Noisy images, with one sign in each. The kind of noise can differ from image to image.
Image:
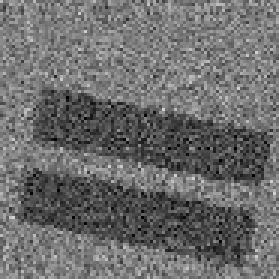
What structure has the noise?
low rank plus noise
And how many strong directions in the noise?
five to eight
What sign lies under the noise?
equals sign
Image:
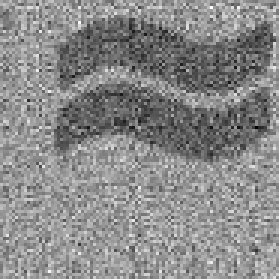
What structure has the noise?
low rank plus noise
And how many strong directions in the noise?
three or four
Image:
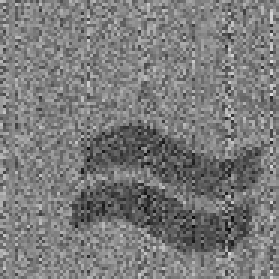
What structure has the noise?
columns of uneven size
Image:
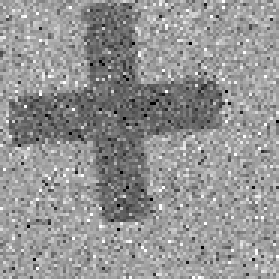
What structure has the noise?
heavy tails
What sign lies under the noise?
plus sign
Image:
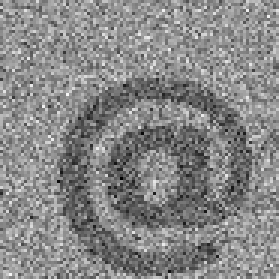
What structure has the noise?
independent entries
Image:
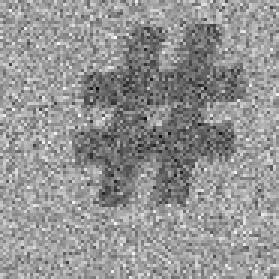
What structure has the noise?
independent entries
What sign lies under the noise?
hash sign
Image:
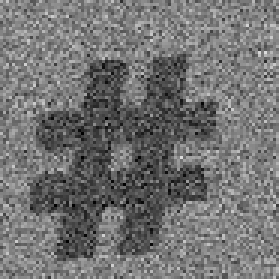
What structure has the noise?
low rank plus noise
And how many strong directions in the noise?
five to eight
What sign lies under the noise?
hash sign
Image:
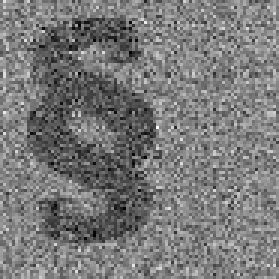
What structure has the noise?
low rank plus noise
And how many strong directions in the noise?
five to eight
